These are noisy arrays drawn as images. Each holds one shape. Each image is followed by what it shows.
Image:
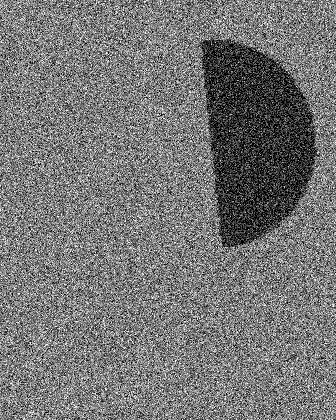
dark half disc
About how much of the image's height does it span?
half
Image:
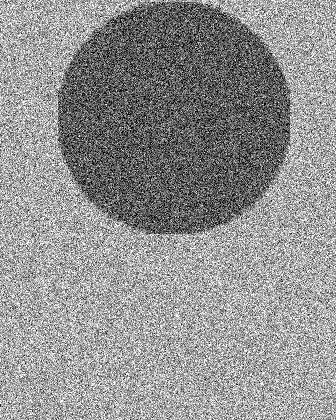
dark disc
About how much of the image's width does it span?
two thirds
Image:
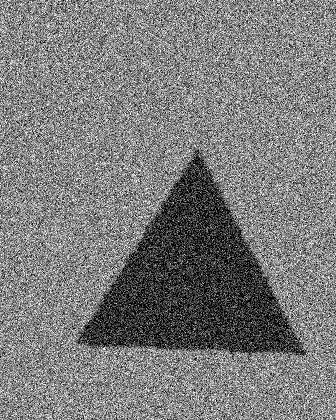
dark triangle
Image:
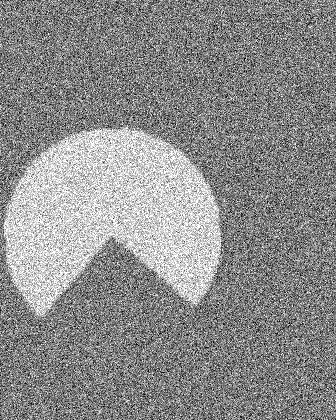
light disc with a wedge cut out
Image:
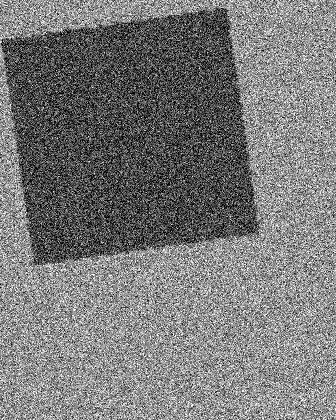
dark square
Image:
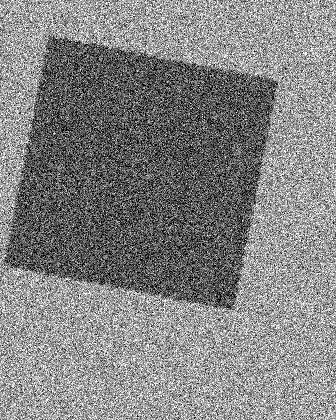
dark square
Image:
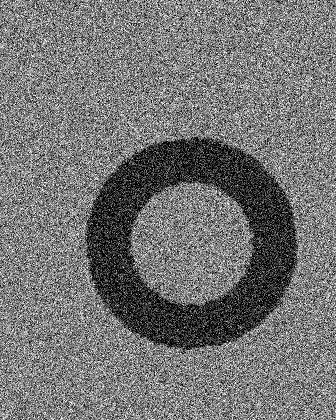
dark ring
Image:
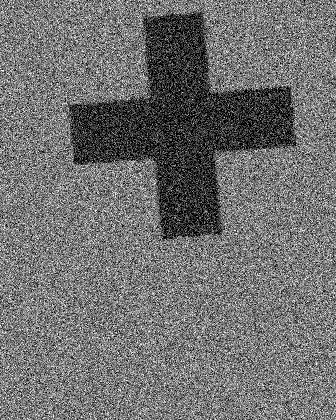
dark cross
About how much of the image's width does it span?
two thirds
